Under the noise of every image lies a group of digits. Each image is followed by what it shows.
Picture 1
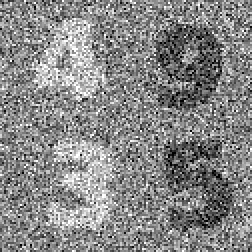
top left: light 4; top right: dark 9; bottom left: light 3; bottom right: dark 5
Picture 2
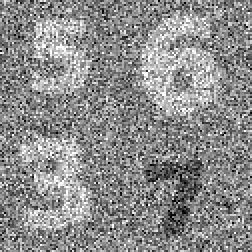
top left: light 5; top right: light 6; bottom left: light 3; bottom right: dark 7
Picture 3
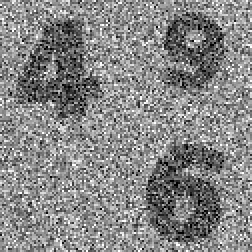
top left: dark 4; top right: dark 9; bottom right: dark 6
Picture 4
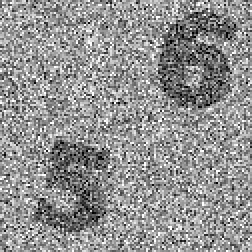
top right: dark 6; bottom left: dark 5
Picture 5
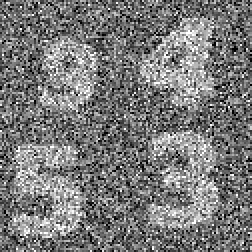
top left: light 9; top right: light 4; bottom left: light 5; bottom right: light 3
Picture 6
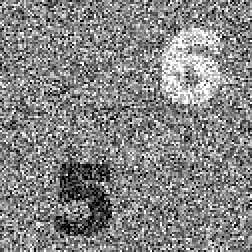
top right: light 6; bottom left: dark 5
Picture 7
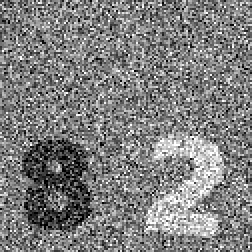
bottom left: dark 8; bottom right: light 2
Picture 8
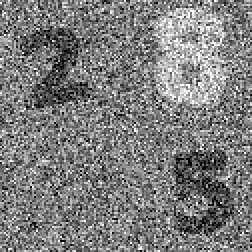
top left: dark 2; top right: light 8; bottom right: dark 5
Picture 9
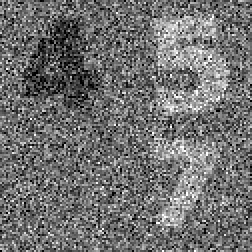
top left: dark 4; top right: light 5; bottom right: light 7
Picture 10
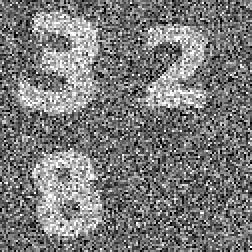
top left: light 3; top right: light 2; bottom left: light 8
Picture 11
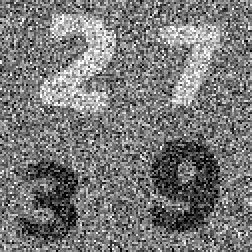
top left: light 2; top right: light 7; bottom left: dark 3; bottom right: dark 9
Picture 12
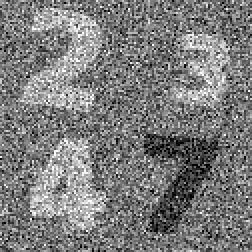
top left: light 2; top right: light 3; bottom left: light 4; bottom right: dark 7
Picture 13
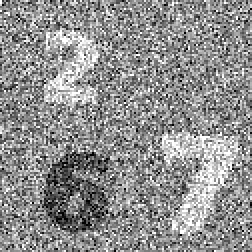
top left: light 2; bottom left: dark 6; bottom right: light 7
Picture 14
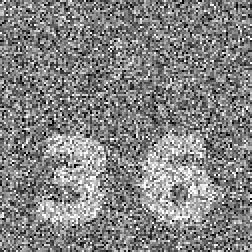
bottom left: light 3; bottom right: light 6
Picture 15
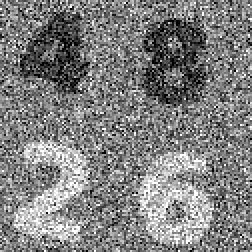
top left: dark 4; top right: dark 8; bottom left: light 2; bottom right: light 6
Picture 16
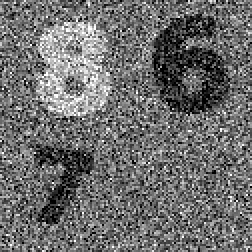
top left: light 8; top right: dark 6; bottom left: dark 7
